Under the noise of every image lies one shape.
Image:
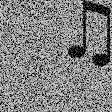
dark pair of musical notes
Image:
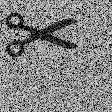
dark pair of scissors
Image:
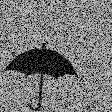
dark umbrella
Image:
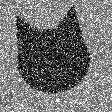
dark cat's head
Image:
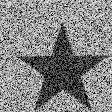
dark star
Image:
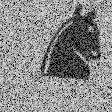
dark chess knight
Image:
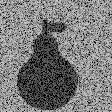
dark pear
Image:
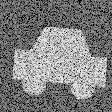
light car
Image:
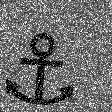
dark anchor
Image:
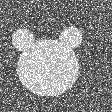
light bear's head
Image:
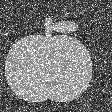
light apple
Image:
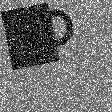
dark cup
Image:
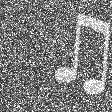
light pair of musical notes
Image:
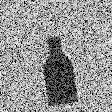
dark bottle
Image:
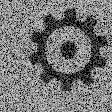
dark gear
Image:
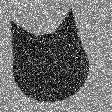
dark cat's head
